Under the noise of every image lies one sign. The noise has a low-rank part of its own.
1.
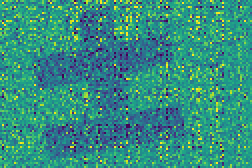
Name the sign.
plus-minus sign
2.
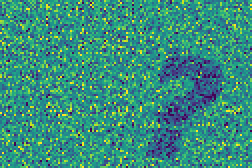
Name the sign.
question mark
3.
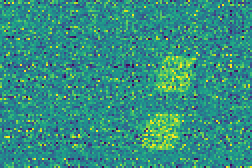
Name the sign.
colon
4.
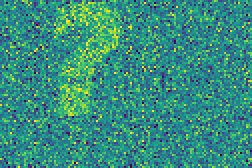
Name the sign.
question mark
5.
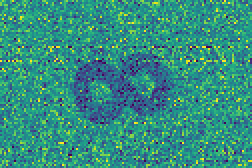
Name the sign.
infinity sign
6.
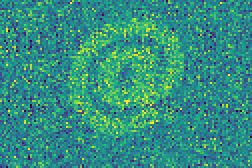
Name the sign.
at sign
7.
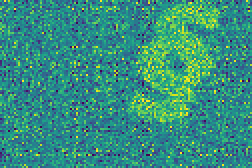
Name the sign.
section sign
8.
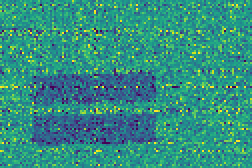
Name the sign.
equals sign
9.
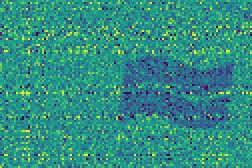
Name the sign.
approximately sign
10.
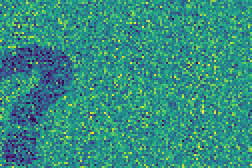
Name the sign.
question mark
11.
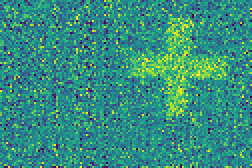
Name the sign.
plus sign
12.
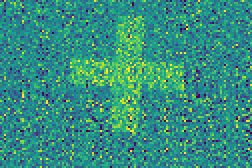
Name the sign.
plus sign
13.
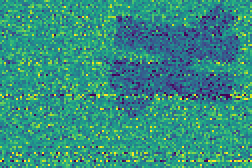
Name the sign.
not-equal sign
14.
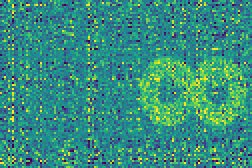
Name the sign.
infinity sign
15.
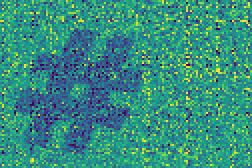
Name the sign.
hash sign
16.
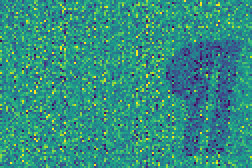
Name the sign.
pilcrow
